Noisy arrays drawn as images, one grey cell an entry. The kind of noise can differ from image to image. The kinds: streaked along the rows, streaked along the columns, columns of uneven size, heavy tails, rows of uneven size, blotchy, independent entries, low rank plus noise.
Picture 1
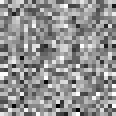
low rank plus noise
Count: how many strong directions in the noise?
one
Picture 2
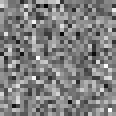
independent entries
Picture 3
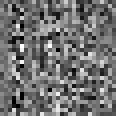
columns of uneven size
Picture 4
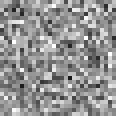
low rank plus noise
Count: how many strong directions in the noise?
five to eight
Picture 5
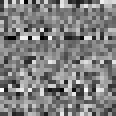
rows of uneven size
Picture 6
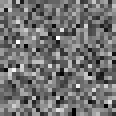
independent entries
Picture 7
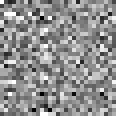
low rank plus noise
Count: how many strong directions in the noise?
three or four
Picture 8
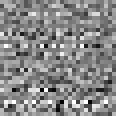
rows of uneven size
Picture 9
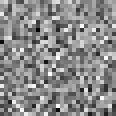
low rank plus noise
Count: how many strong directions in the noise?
five to eight
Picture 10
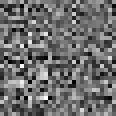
low rank plus noise
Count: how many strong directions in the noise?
two
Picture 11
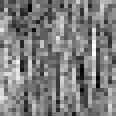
streaked along the columns
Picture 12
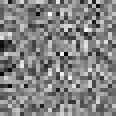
low rank plus noise
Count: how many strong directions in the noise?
two
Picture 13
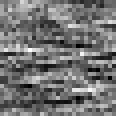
streaked along the rows
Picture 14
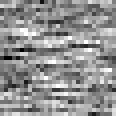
streaked along the rows
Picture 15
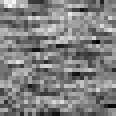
streaked along the rows
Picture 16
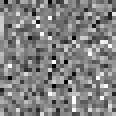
heavy tails
